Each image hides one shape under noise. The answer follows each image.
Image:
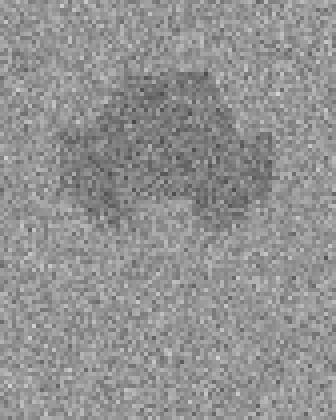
car
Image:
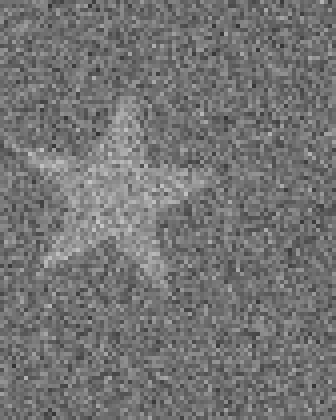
star
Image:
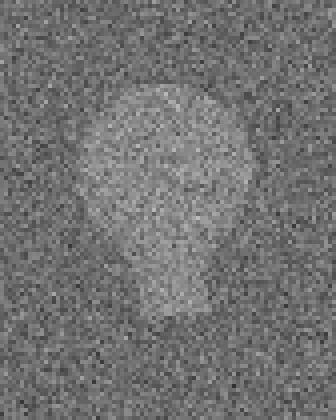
light bulb
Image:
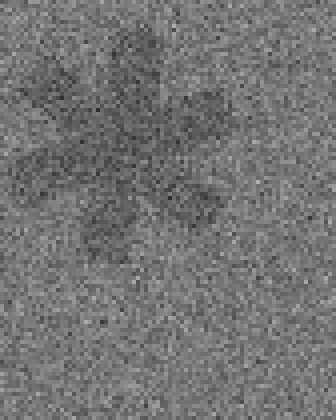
asterisk
